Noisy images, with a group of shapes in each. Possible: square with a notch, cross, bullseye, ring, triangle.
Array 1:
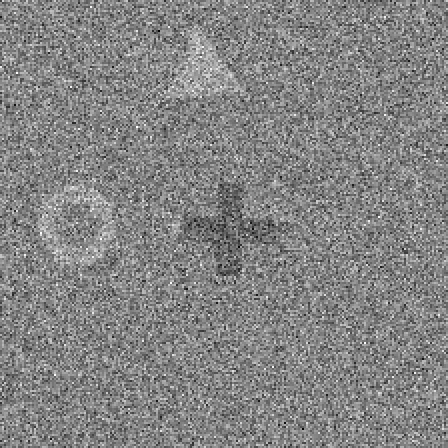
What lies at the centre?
cross
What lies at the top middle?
triangle
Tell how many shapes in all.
3
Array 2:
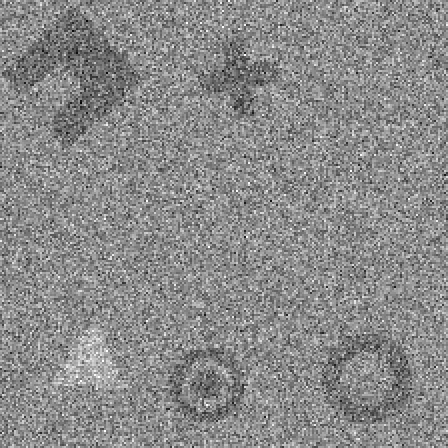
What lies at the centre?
nothing
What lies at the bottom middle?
bullseye
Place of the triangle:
bottom left
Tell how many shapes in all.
5
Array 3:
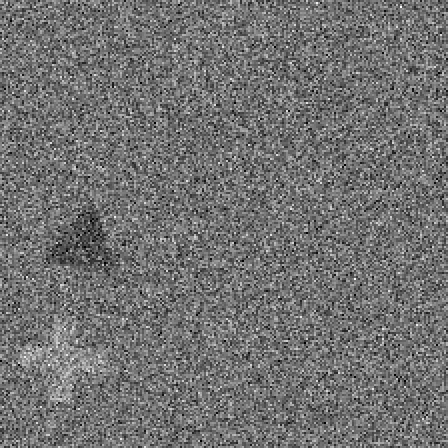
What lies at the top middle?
nothing
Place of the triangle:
middle left
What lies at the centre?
nothing
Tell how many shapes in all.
2
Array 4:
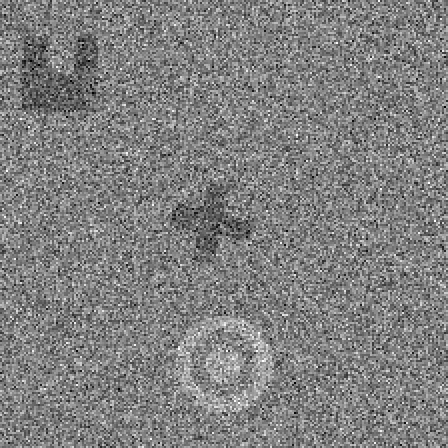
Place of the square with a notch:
top left
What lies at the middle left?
nothing
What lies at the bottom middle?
bullseye
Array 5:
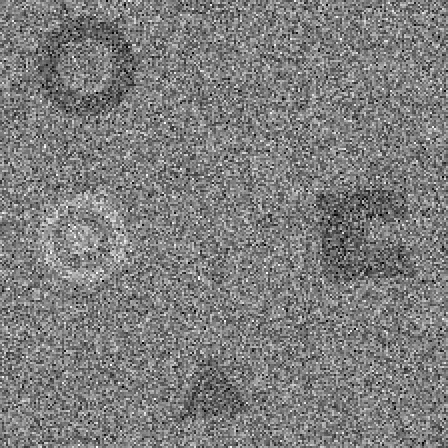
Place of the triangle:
bottom middle
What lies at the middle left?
bullseye
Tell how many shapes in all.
4
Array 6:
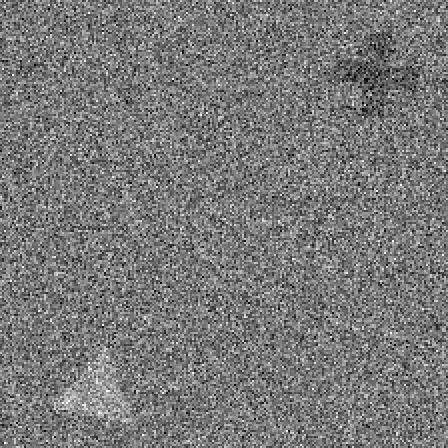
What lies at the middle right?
nothing
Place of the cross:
top right
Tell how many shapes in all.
2
